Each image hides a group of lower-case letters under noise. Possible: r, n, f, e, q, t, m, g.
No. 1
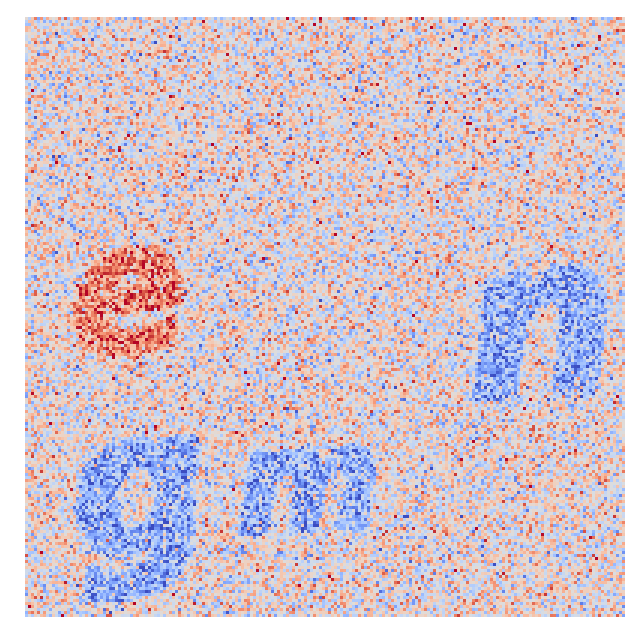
middle left: red e; middle right: blue n; bottom left: blue g; bottom middle: blue m
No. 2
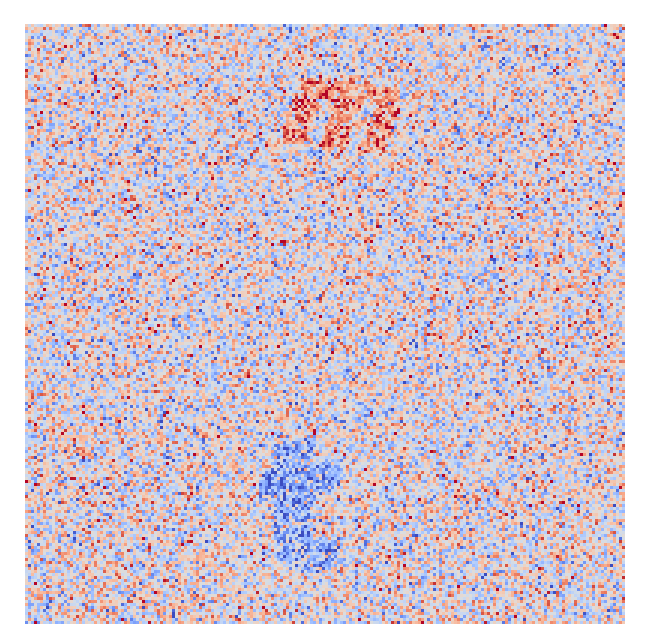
top middle: red m; bottom middle: blue t
